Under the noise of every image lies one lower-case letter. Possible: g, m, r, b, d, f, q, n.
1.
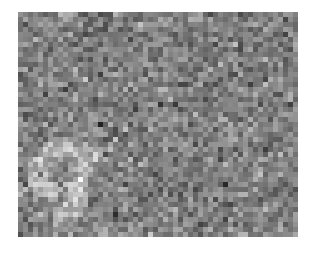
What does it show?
light q, bottom left
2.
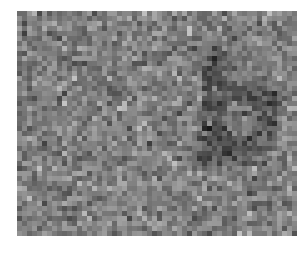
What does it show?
dark b
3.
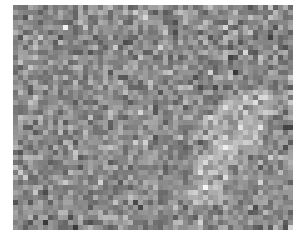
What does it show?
light f
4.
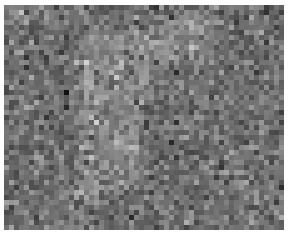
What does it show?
light r
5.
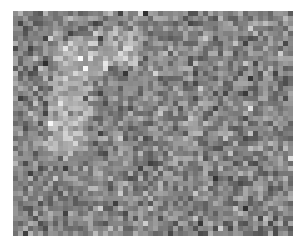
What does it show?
light r
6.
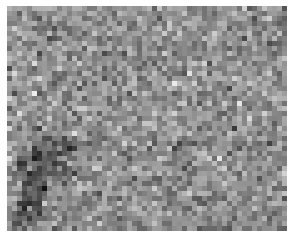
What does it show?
dark f, bottom left
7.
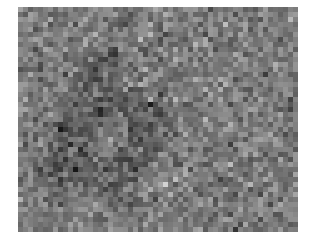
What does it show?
dark b
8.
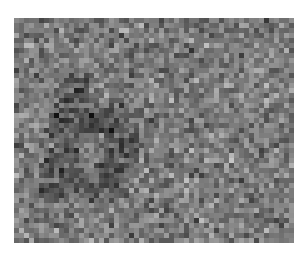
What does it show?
dark b
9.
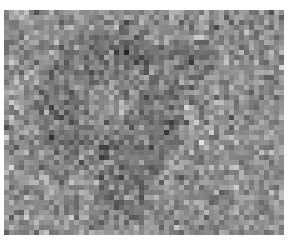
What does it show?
dark q
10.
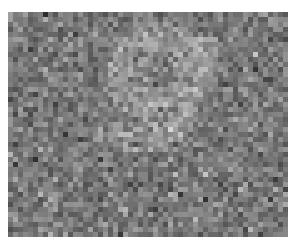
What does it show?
light g
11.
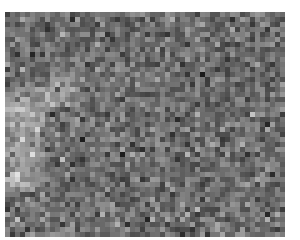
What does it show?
light r
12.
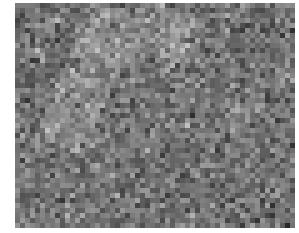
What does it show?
light r
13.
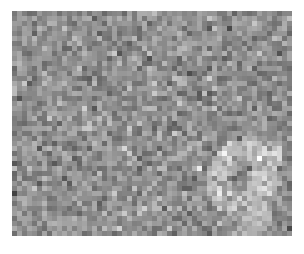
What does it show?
light q, bottom right
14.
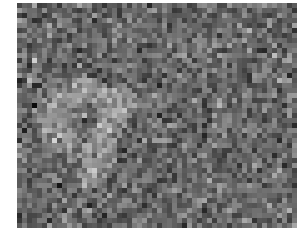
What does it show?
light q
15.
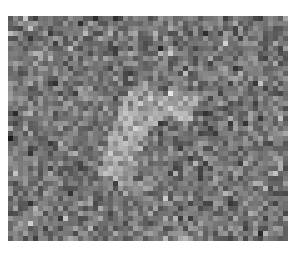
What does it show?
light r, centre
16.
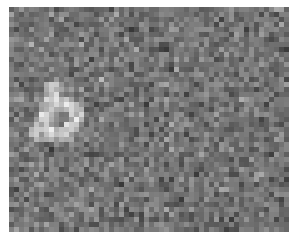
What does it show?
light b, middle left
